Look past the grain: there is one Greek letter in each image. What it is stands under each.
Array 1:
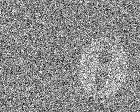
theta
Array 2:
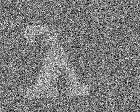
lambda
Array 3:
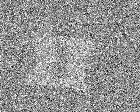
pi
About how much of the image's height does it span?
half
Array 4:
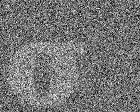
sigma
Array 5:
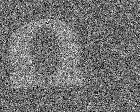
omega
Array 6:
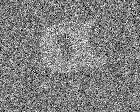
alpha
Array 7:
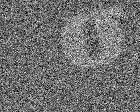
sigma
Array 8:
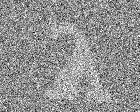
lambda
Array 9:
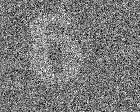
delta
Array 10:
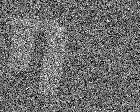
eta
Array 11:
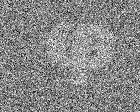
phi
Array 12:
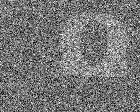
omega
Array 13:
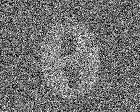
theta
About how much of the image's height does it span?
two thirds
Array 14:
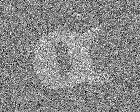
alpha
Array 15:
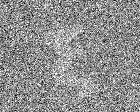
xi
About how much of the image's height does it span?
two thirds
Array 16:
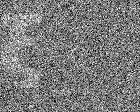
xi
